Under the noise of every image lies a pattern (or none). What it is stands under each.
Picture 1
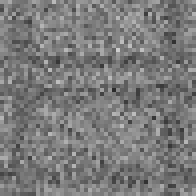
bands of rows crossing bands of columns
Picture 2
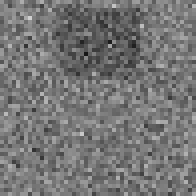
one block
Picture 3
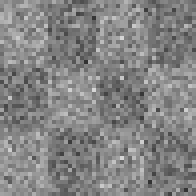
a checkerboard
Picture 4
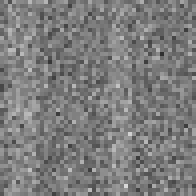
bands of columns
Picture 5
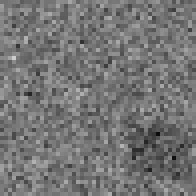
one block
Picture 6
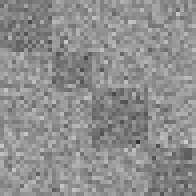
blocks along the diagonal
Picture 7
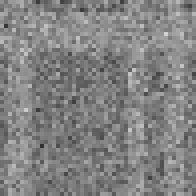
bands of rows crossing bands of columns
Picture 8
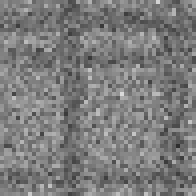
bands of rows crossing bands of columns
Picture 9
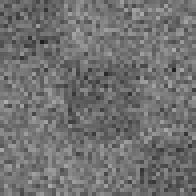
blocks along the diagonal
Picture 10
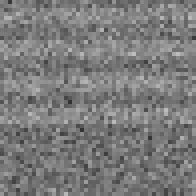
bands of rows
